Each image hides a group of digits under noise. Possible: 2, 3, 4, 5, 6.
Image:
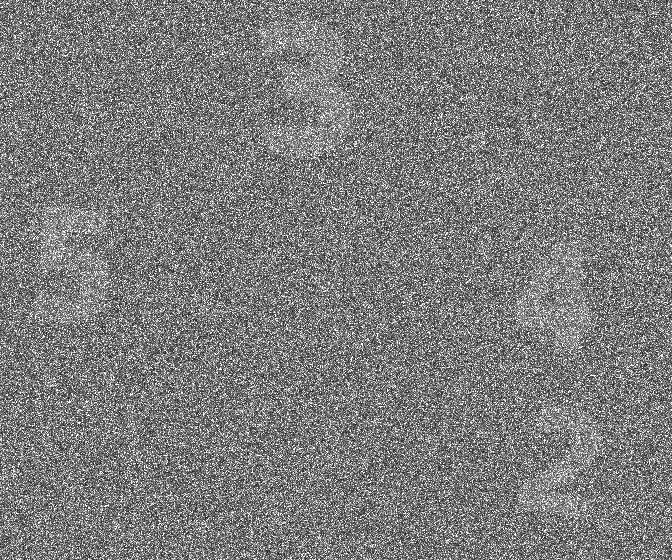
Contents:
top middle: 3; middle left: 5; middle right: 4; bottom right: 2
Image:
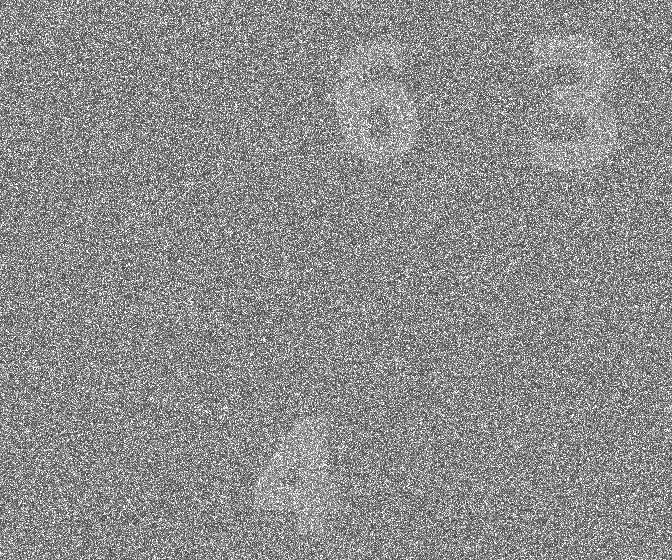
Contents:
top middle: 6; top right: 3; bottom middle: 4
